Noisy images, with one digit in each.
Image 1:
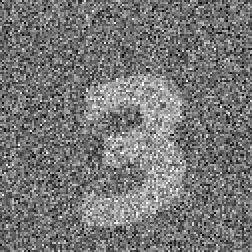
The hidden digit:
3
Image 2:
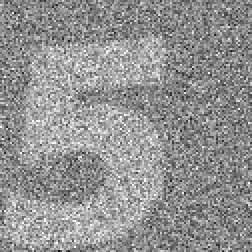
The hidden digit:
5
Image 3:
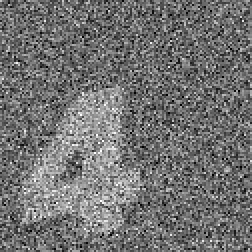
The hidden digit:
4
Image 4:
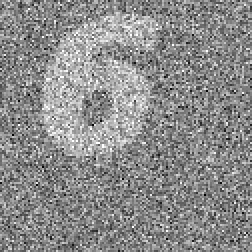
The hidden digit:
6
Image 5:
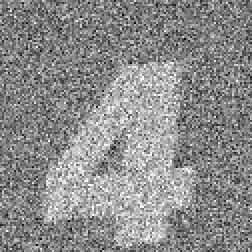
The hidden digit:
4
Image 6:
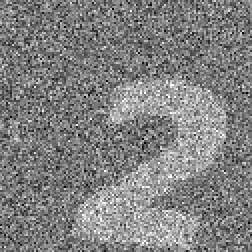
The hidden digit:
2
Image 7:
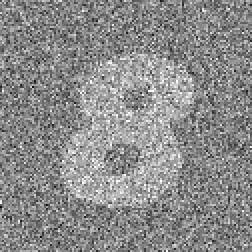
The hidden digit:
8
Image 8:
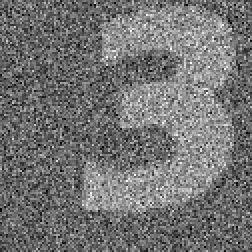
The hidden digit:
3
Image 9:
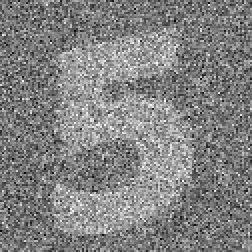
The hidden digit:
5
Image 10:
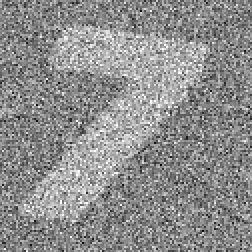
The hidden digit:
7
